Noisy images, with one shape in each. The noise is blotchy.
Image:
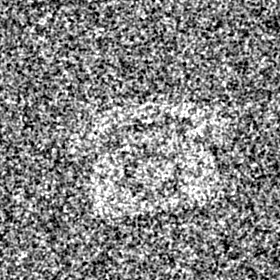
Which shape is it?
telephone
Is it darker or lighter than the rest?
lighter
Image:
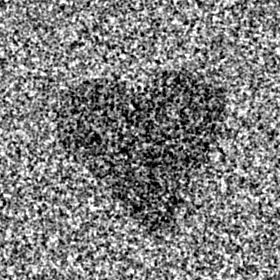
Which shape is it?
heart
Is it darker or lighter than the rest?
darker
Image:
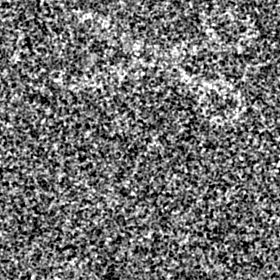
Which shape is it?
pair of scissors
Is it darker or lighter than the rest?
lighter
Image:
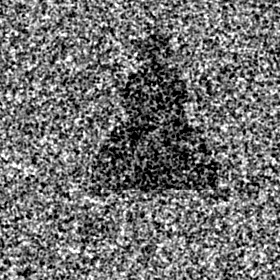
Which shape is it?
chess pawn
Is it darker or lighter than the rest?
darker
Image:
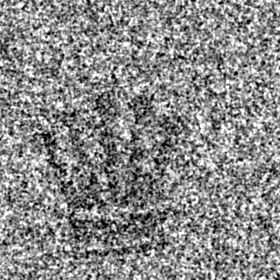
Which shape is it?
chess queen
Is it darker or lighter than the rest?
darker
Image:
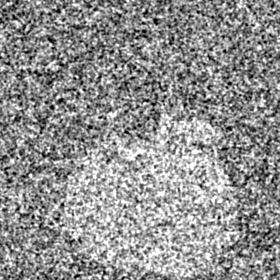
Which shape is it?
apple
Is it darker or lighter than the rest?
lighter
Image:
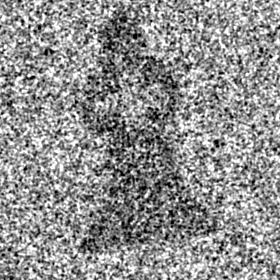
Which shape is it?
chess bishop
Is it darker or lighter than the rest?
darker
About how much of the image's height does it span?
nearly all
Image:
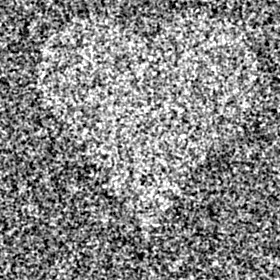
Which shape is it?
heart
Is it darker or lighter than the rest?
lighter
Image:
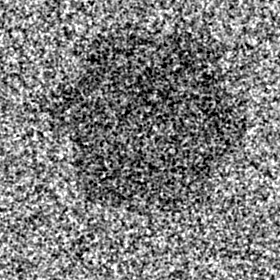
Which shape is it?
flower
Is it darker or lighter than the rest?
darker
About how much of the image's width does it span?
two thirds
